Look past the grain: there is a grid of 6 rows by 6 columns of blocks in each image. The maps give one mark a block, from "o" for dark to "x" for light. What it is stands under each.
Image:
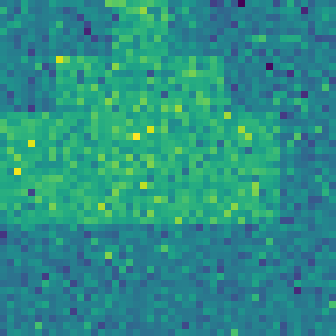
o o x o o o
o x x x o o
x x x x x o
x x x x x o
o o o o o o
o o o o o o
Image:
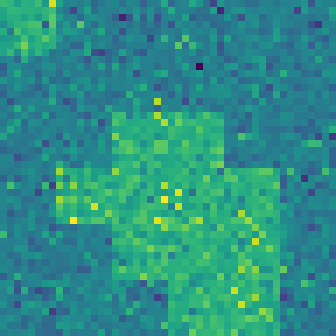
x o o o o o
o o o o o o
o o x x o o
o x x x x o
o o x x x o
o o o x x o
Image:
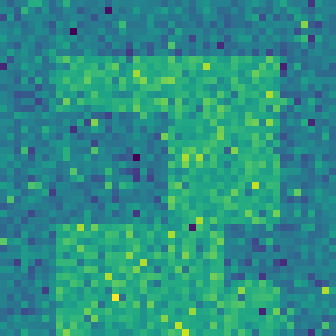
o o o o o o
o x x x x o
o o o x x o
o o o x x o
o x x x o o
o x x x x o
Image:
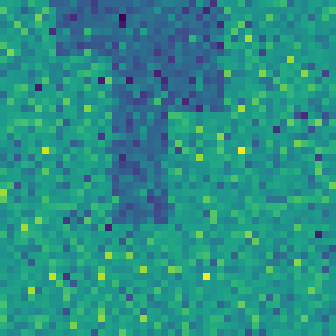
x o o o x x
x x o o x x
x x o x x x
x x o x x x
x x x x x x
x x x x x x
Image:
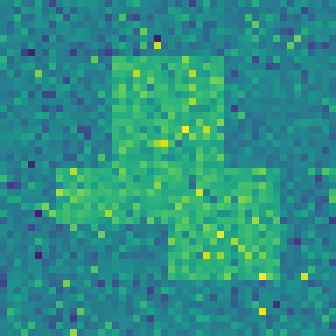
o o o o o o
o o x x o o
o o x x o o
o x x x x o
o o o x x o
o o o o o o
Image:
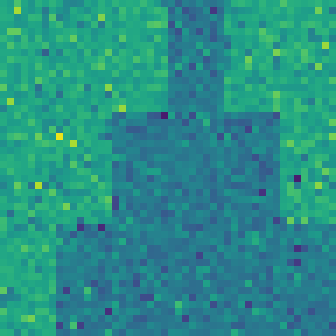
x x x o x x
x x x o x x
x x o o o x
x x o o o x
x o o o o o
x o o o o o
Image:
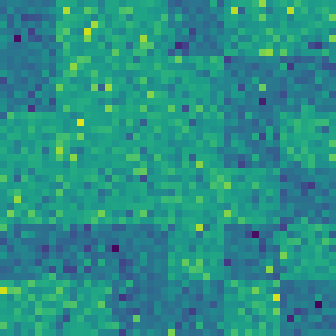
o x x o x x
o x x x o o
x x x x o x
x x x x x o
o o o x o x
x x o o x o
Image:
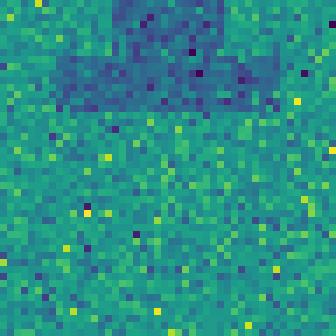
x x o o x x
x o o o o x
x x x x x x
x x x x x x
x x x x x x
x x x x x x
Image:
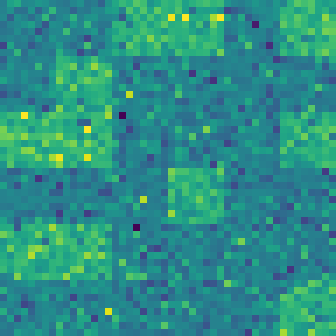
o o x x o x
o x o o o o
x x o o o x
o o o x o o
x x o o o o
o o o o o x
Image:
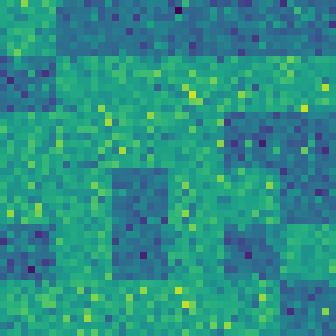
x o o o o o
o x x x x x
x x x x o o
x x o x x o
o x o x o x
x x x x x o
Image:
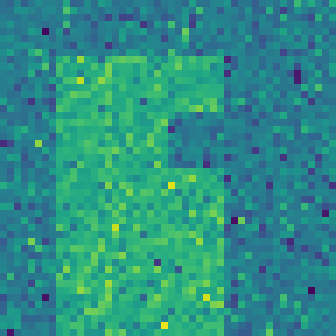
o o o o o o
o x x x o o
o x x o o o
o x x x o o
o x x x o o
o x x x o o
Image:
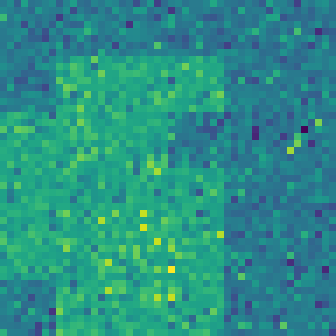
o o o o o o
o x x x o o
x x x o o o
x x x x o o
x x x x o o
o x x x o o
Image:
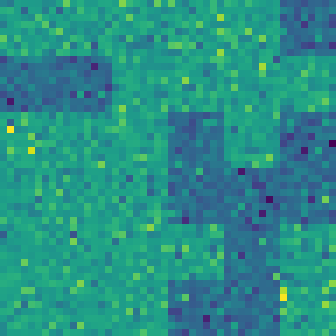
x x x x x o
o o x x x x
x x x o x o
x x x o o o
x x x x o x
x x x o o x
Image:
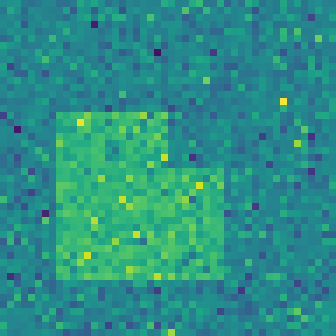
o o o o o o
o o o o o o
o x x o o o
o x x x o o
o x x x o o
o o o o o o
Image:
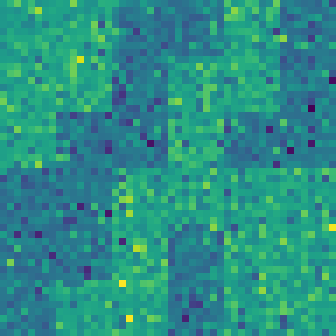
x x o o x o
x x o x x o
x o o x o o
o o x x x x
o o x o x x
o x x o x x
